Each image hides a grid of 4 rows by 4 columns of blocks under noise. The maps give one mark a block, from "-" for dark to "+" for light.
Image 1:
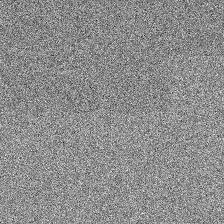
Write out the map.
- - - -
- - - +
+ + + +
+ + + +
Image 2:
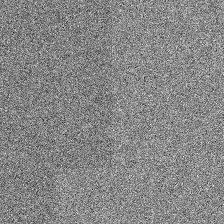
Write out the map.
- - + +
- - + +
- - + +
- + + +
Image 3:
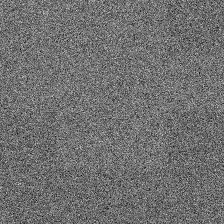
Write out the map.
+ + + -
+ + + +
- + + -
- - - -
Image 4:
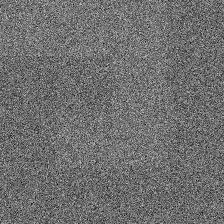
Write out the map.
+ + + -
- - + -
- + + -
- - - -
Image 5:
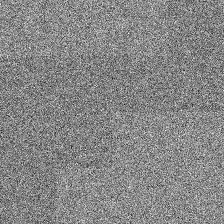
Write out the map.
+ + + -
- - - -
- - + +
- + + +
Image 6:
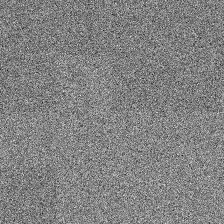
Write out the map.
- - - -
- + - -
+ + + +
- + + +
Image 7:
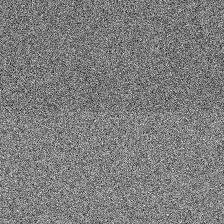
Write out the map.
- - - -
- - - -
+ + + +
+ + + +
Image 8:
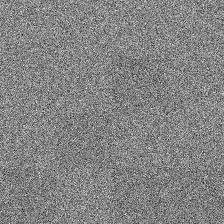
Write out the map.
+ + + +
+ + - +
+ - + +
- + - -
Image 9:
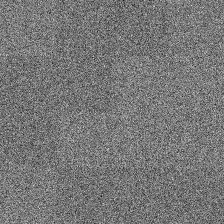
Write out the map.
+ - - +
- - + +
- + + +
+ - - -
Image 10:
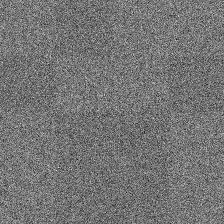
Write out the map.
+ - + +
- + + -
+ - - +
+ - - +
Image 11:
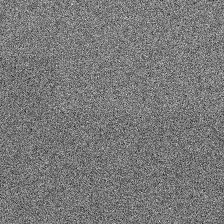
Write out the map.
+ + + +
- + + +
- - - -
- - - -
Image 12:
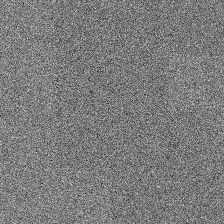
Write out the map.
+ - - -
+ - - +
+ - - -
+ + - -
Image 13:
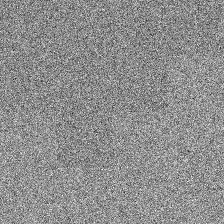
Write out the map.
- - - -
- - - +
+ - + +
+ + + +
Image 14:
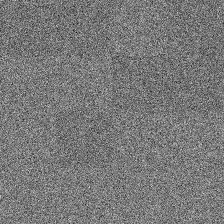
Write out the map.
- - + -
+ + - -
+ - + +
+ + + +
